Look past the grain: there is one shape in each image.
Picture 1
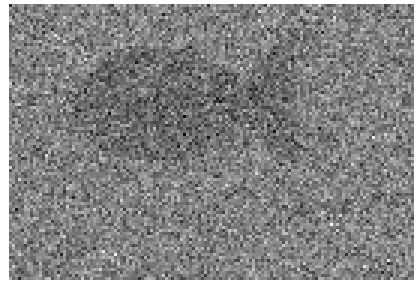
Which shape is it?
fish
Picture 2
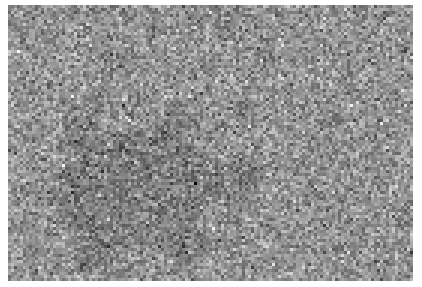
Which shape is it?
turtle
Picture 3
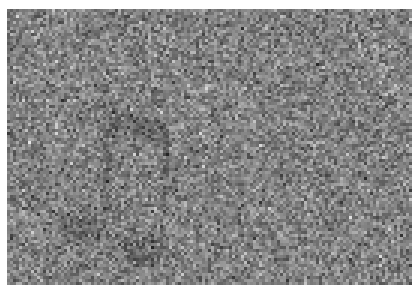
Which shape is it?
pair of musical notes
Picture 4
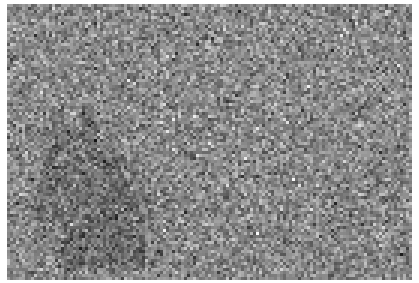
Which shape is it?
chess knight
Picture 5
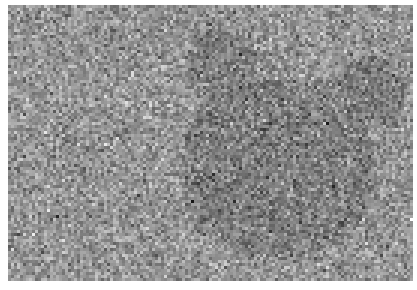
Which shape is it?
bear's head
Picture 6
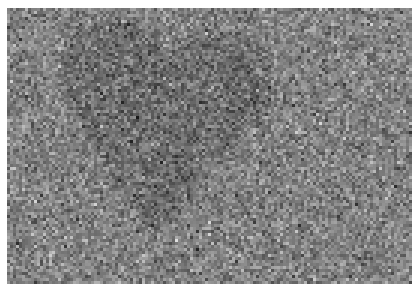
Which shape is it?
heart
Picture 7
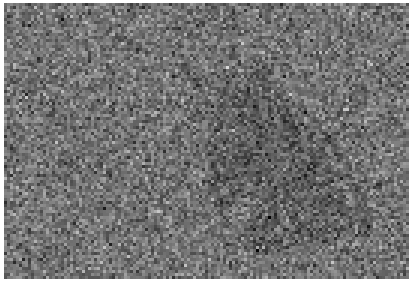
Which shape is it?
chess knight
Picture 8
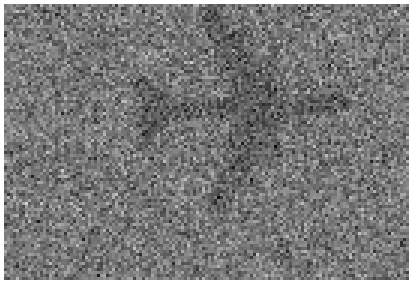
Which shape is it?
airplane
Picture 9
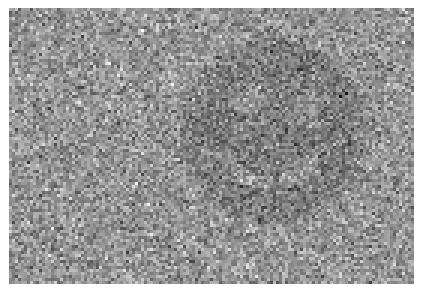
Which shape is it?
smiling face
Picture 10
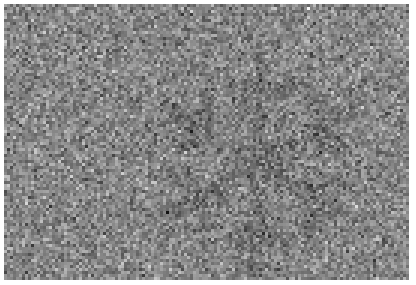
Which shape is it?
snowflake
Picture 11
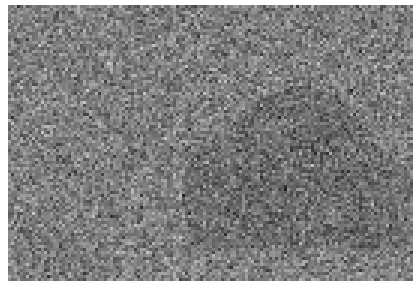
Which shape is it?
cloud
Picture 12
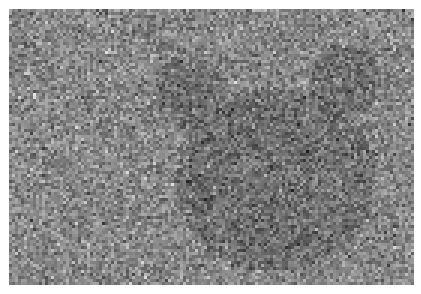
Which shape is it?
bear's head
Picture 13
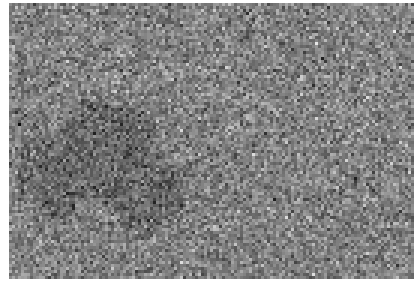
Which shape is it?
car
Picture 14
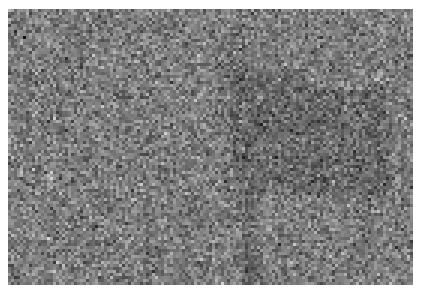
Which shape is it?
flag
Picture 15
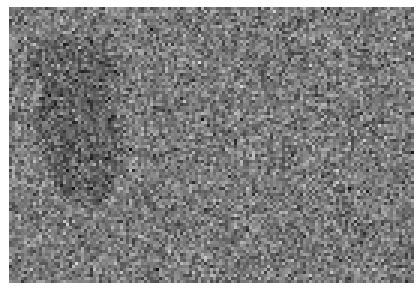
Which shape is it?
footprint
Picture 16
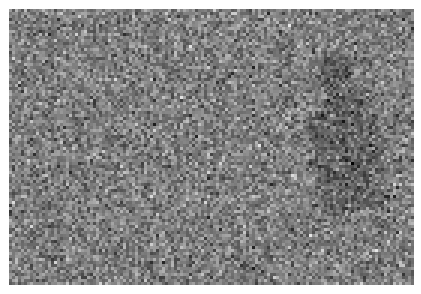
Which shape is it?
bottle
